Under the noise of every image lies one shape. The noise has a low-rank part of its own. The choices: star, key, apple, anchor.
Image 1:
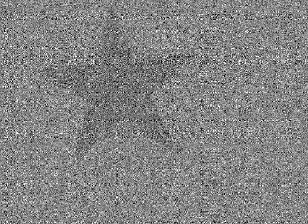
star
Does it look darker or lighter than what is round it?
darker
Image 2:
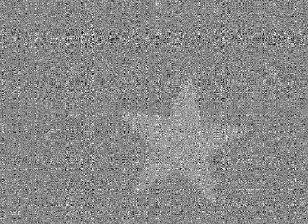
star
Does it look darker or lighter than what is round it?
lighter
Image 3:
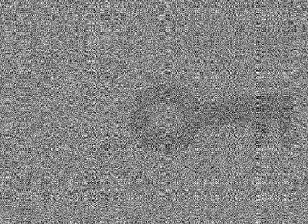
key
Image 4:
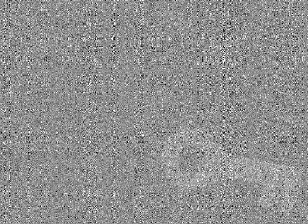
key
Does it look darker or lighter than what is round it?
lighter
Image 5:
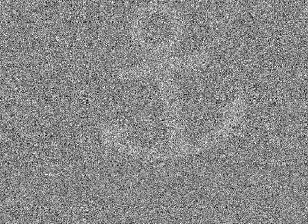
anchor
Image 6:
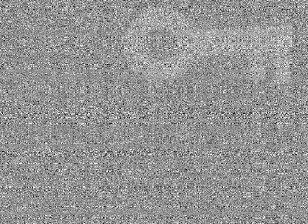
key
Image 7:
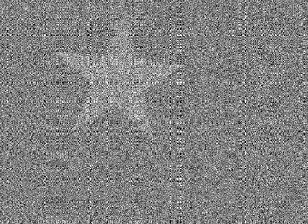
star
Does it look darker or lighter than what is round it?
lighter
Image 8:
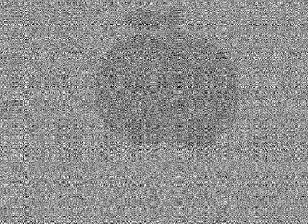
apple
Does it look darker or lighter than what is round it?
darker
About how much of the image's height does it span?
two thirds
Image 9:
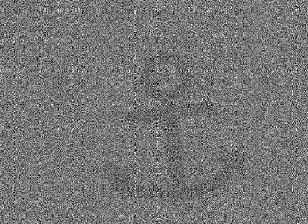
anchor
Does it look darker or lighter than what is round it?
darker
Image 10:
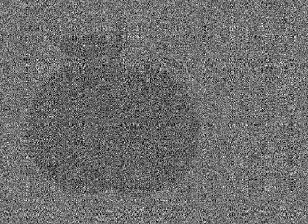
apple
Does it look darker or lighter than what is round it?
darker
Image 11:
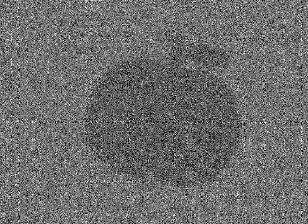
apple
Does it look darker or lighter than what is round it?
darker
